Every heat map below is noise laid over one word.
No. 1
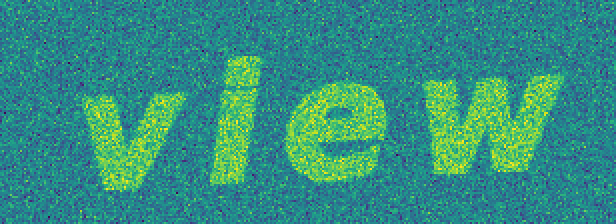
view
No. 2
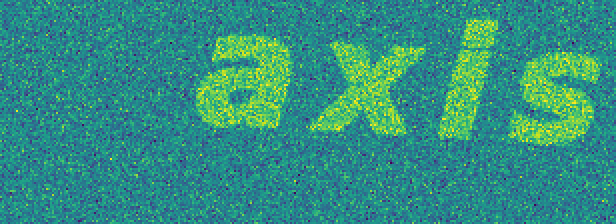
axis
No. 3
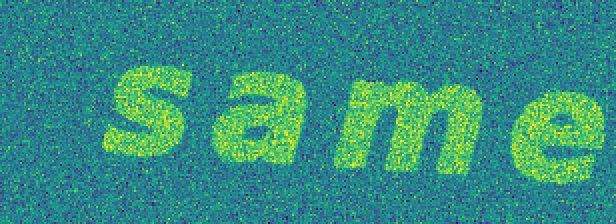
same
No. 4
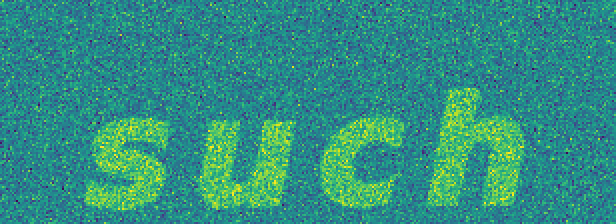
such
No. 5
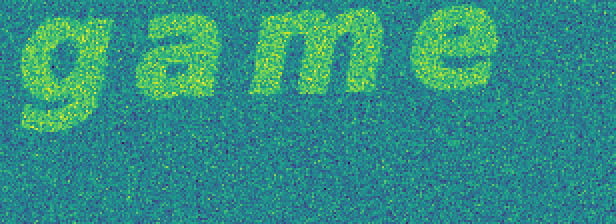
game
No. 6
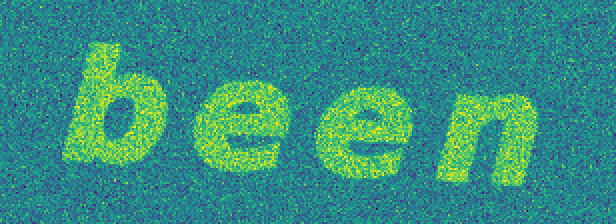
been
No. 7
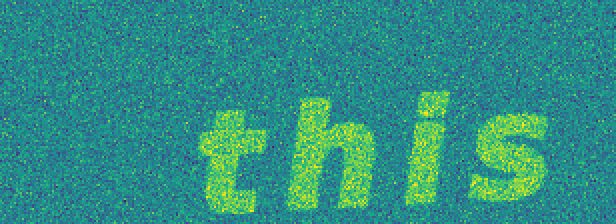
this
